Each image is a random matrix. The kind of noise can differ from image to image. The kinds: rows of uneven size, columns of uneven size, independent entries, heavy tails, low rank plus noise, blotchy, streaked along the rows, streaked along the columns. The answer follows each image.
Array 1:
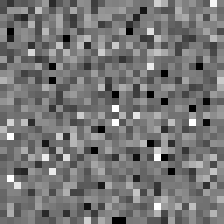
heavy tails
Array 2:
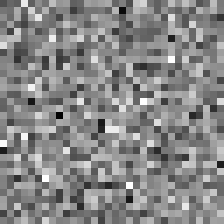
independent entries
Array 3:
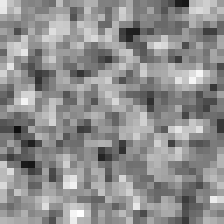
blotchy
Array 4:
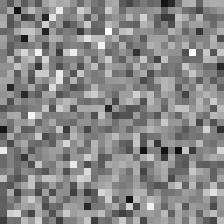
independent entries
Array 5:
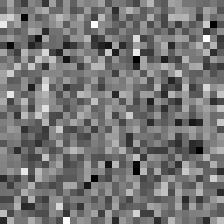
low rank plus noise
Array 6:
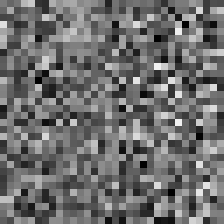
low rank plus noise
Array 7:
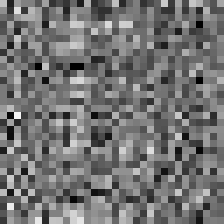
low rank plus noise
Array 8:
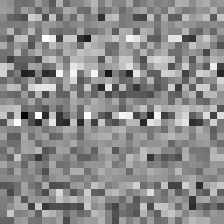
rows of uneven size
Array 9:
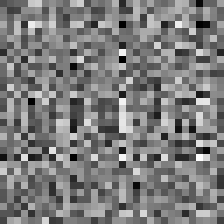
low rank plus noise
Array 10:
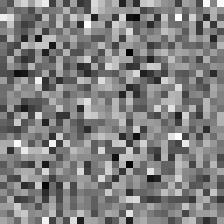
low rank plus noise
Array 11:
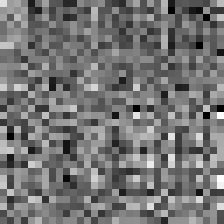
low rank plus noise
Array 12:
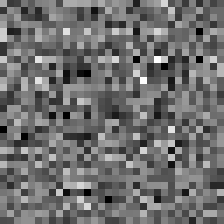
low rank plus noise
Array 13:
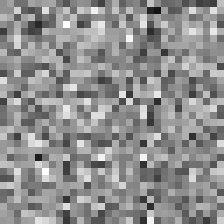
low rank plus noise
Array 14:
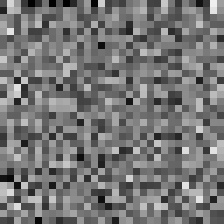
low rank plus noise
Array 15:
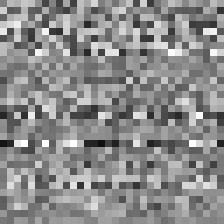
rows of uneven size
